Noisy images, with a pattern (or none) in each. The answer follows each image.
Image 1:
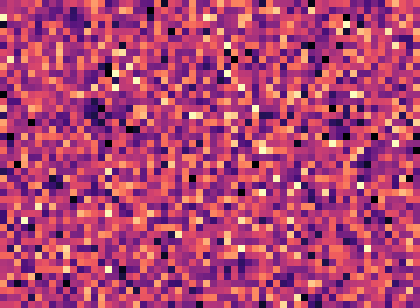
only noise
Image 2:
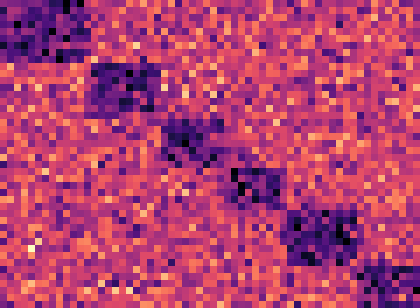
blocks along the diagonal
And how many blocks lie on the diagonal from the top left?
6
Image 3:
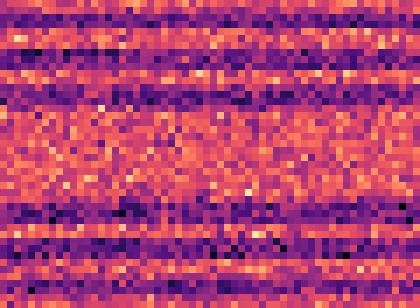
bands of rows
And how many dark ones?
6
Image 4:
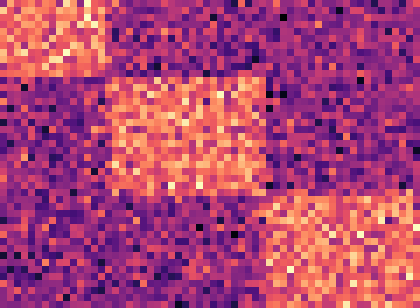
blocks along the diagonal
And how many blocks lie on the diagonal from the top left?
3
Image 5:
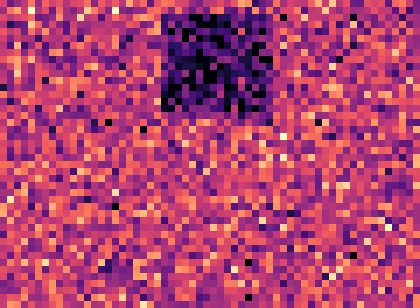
one block
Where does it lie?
top middle
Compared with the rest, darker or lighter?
darker
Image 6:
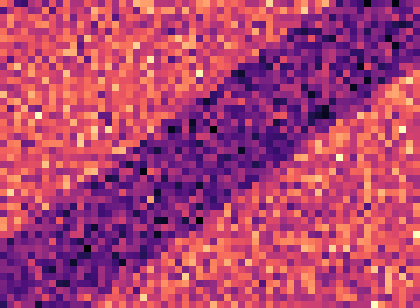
a diagonal band
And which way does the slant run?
bottom left to top right
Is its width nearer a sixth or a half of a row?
a half
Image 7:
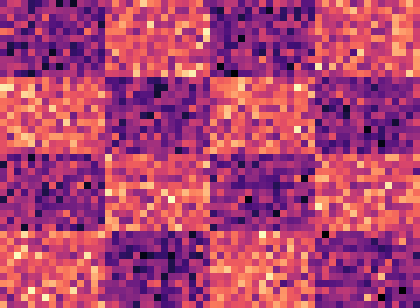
a checkerboard
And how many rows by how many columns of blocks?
4 by 4
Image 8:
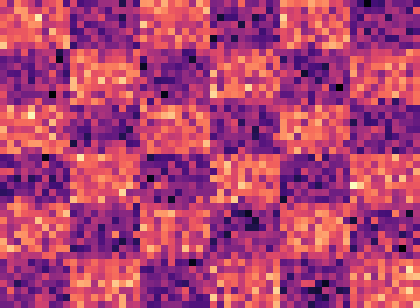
a checkerboard
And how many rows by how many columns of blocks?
6 by 6
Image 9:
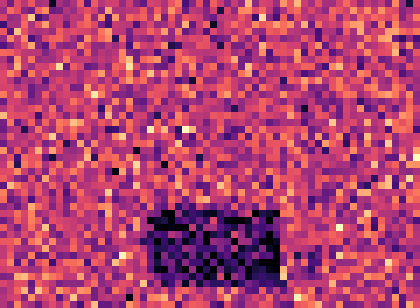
one block
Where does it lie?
bottom middle
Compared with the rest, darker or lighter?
darker
